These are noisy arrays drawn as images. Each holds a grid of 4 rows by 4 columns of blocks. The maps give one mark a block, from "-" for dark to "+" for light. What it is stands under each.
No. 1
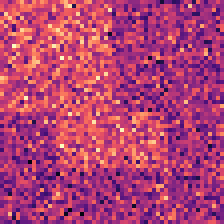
++--
++--
-++-
----
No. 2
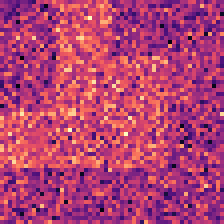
-+--
-++-
+++-
----
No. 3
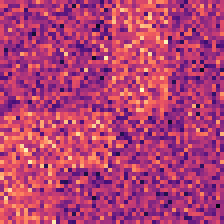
--+-
--+-
++--
+---
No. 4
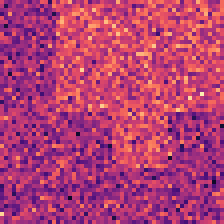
-+++
-+++
--+-
----
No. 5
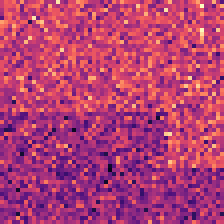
++++
++++
---+
----
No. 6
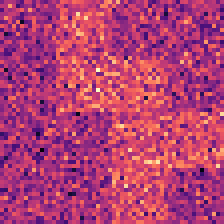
-+--
-++-
--++
--+-
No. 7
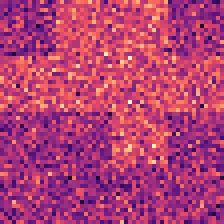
-++-
++++
--+-
----
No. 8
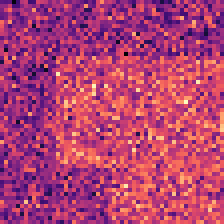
----
-+++
-+++
--++
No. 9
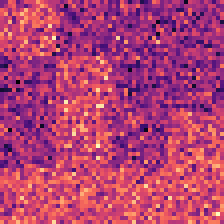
+---
-+--
-+-+
++++
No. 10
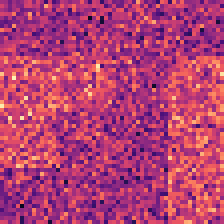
----
++-+
+--+
---+
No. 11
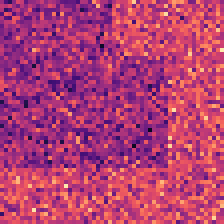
--++
---+
---+
++++
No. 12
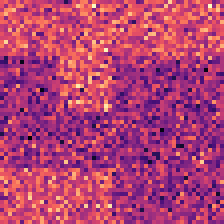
++++
-+--
----
++--
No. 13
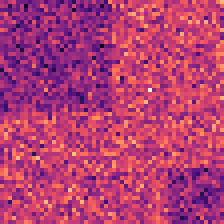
--++
--++
++++
+++-
